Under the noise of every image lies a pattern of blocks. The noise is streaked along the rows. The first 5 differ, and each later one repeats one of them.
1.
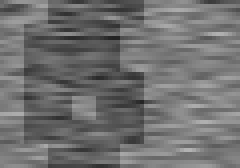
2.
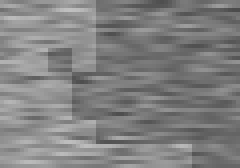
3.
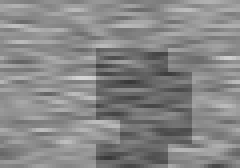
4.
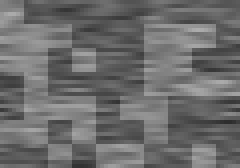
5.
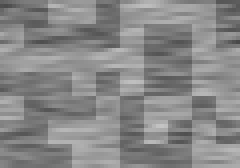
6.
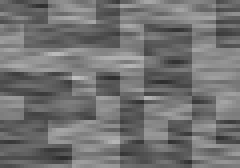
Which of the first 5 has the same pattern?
5
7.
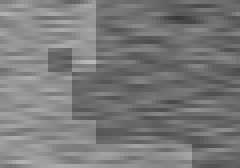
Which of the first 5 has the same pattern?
2
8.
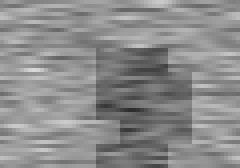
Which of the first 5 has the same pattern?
3
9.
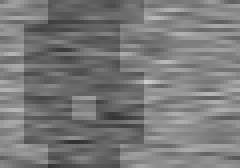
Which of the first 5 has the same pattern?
1
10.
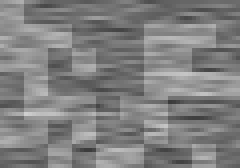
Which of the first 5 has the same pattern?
4
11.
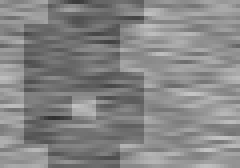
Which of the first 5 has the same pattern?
1
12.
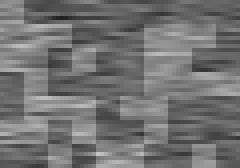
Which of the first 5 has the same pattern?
4
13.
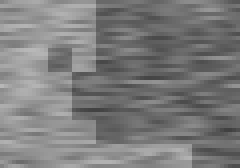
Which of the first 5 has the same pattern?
2
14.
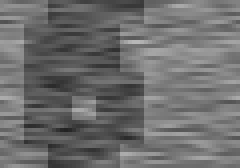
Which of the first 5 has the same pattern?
1
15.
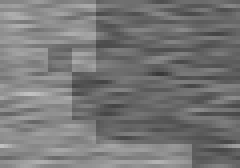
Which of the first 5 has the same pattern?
2
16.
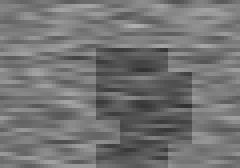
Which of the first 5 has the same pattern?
3
